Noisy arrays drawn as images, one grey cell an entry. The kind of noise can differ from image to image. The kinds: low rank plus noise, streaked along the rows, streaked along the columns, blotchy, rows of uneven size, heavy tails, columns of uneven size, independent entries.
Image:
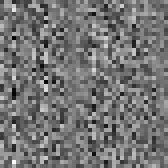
columns of uneven size
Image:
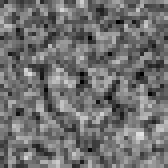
blotchy
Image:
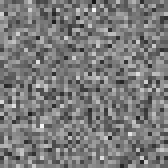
independent entries
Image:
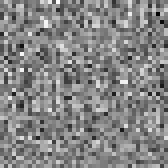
low rank plus noise
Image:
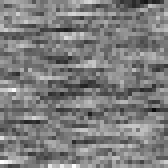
streaked along the rows
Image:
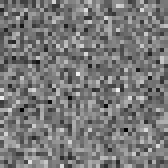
independent entries
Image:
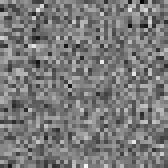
low rank plus noise
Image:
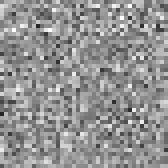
low rank plus noise
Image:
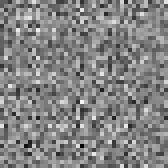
low rank plus noise
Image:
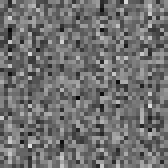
columns of uneven size
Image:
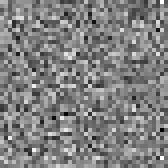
low rank plus noise
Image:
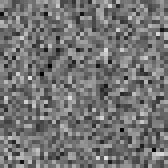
independent entries
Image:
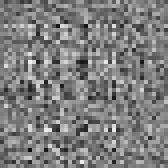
low rank plus noise
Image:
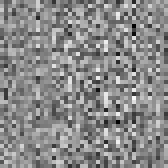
columns of uneven size
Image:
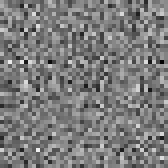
low rank plus noise
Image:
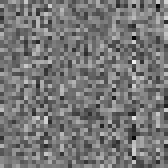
columns of uneven size
